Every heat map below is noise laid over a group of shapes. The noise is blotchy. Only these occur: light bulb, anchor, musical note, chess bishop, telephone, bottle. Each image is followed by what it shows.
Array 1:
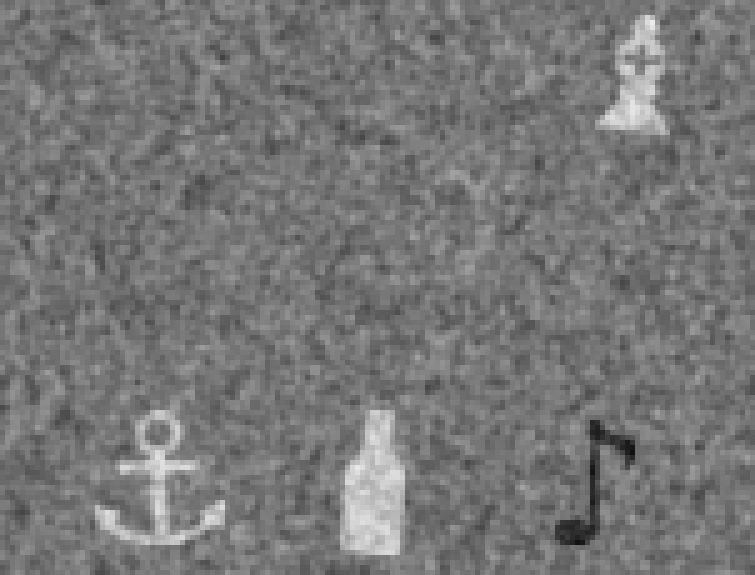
top right: light chess bishop; bottom left: light anchor; bottom middle: light bottle; bottom right: dark musical note
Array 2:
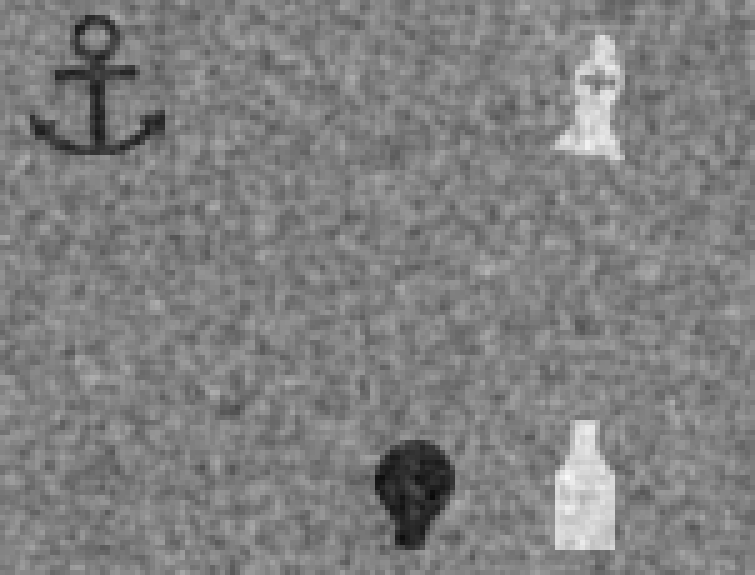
top left: dark anchor; top right: light chess bishop; bottom middle: dark light bulb; bottom right: light bottle
